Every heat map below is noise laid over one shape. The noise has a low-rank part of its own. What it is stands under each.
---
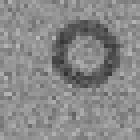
dark ring
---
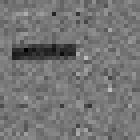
dark bar
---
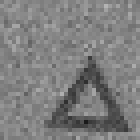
dark triangle frame
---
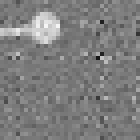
light lollipop, top left
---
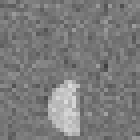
light half disc, bottom middle
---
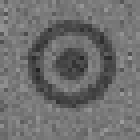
dark bullseye
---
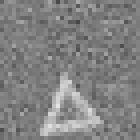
light triangle frame
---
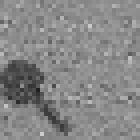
dark lollipop
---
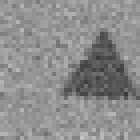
dark triangle
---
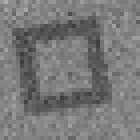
dark square frame
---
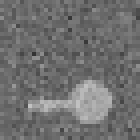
light lollipop
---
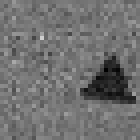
dark triangle, middle right
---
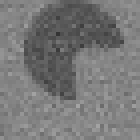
dark disc with a wedge cut out
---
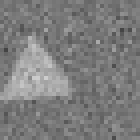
light triangle
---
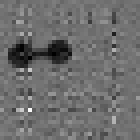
dark dumbbell
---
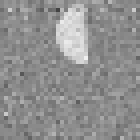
light half disc, top middle
